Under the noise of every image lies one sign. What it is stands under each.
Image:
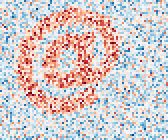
at sign
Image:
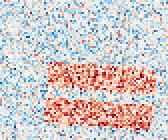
equals sign
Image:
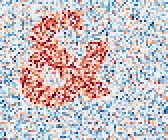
ampersand
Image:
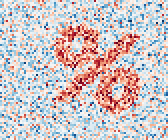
percent sign
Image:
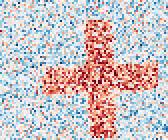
plus sign
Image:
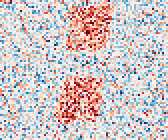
colon
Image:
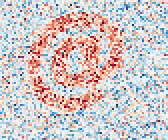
at sign
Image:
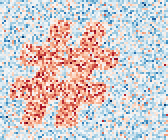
hash sign
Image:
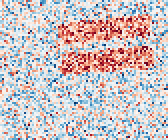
equals sign
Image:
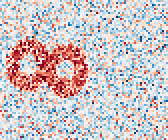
infinity sign
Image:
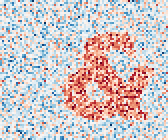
ampersand
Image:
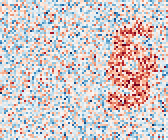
section sign
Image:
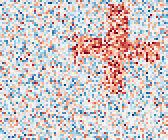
plus sign
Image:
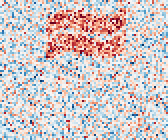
approximately sign
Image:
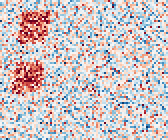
colon
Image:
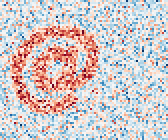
at sign
